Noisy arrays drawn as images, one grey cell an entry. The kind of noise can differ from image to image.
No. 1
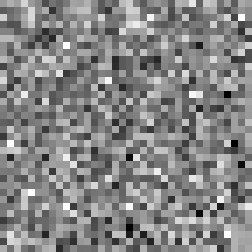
independent entries
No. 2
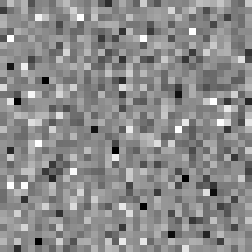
heavy tails
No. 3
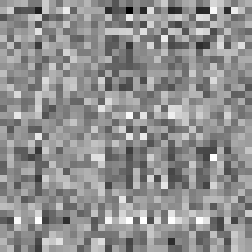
low rank plus noise
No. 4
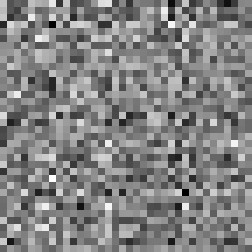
low rank plus noise
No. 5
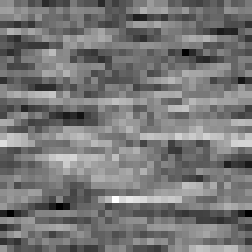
streaked along the rows
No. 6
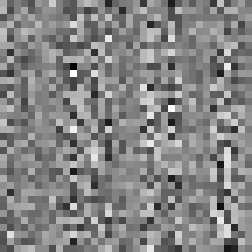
columns of uneven size
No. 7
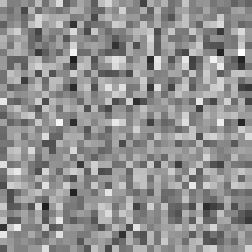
low rank plus noise
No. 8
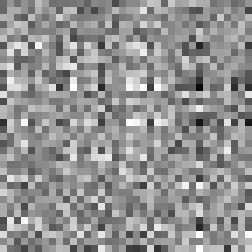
low rank plus noise
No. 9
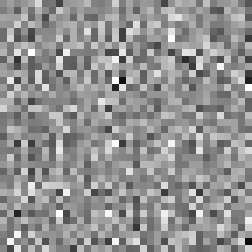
low rank plus noise
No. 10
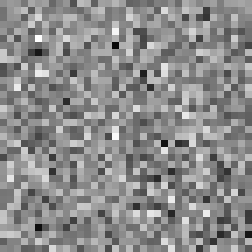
low rank plus noise
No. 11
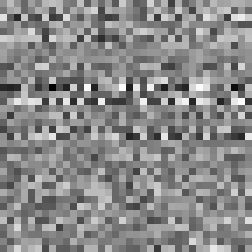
rows of uneven size
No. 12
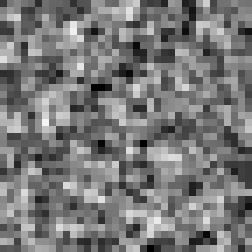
blotchy
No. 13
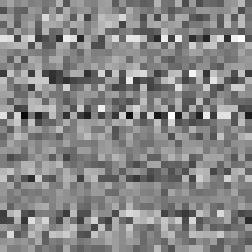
rows of uneven size
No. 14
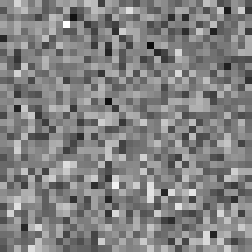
independent entries
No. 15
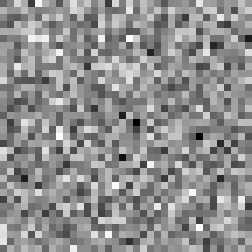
independent entries
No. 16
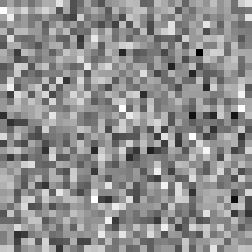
independent entries
